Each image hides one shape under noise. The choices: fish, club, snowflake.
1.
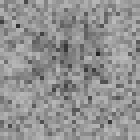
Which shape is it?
snowflake
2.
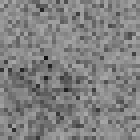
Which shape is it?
snowflake
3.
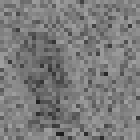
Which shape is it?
fish
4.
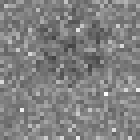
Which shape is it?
snowflake
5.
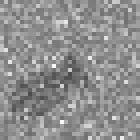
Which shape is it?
fish
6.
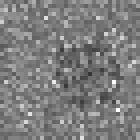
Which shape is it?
snowflake
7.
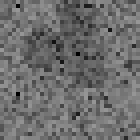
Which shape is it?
club
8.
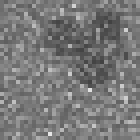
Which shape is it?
club
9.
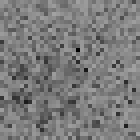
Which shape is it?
snowflake
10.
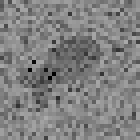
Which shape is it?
fish
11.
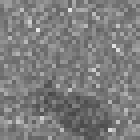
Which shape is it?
fish
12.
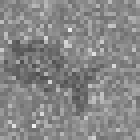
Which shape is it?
fish
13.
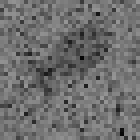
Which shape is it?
fish
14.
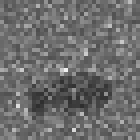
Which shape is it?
fish
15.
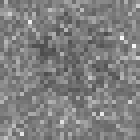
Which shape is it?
snowflake
